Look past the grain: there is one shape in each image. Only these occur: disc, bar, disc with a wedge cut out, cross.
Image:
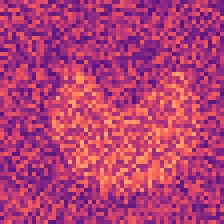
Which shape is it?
disc with a wedge cut out
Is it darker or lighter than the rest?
lighter
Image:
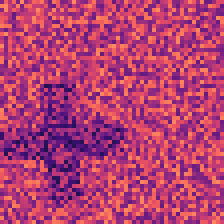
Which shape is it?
cross
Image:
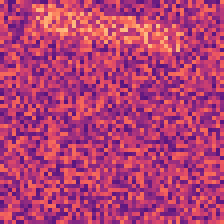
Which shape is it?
bar
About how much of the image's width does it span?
two thirds
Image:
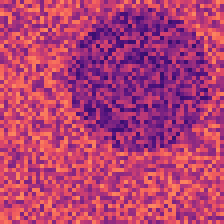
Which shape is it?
disc
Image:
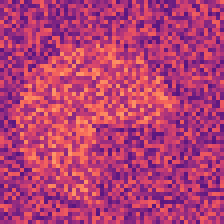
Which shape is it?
disc with a wedge cut out
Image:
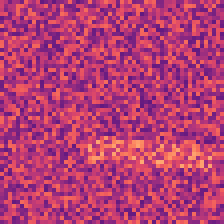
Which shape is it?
bar
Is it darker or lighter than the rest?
lighter
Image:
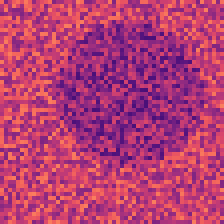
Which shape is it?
disc
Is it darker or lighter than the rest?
darker
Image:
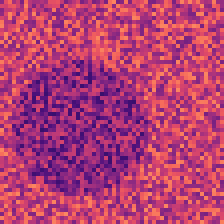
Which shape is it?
disc
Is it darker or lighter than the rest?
darker
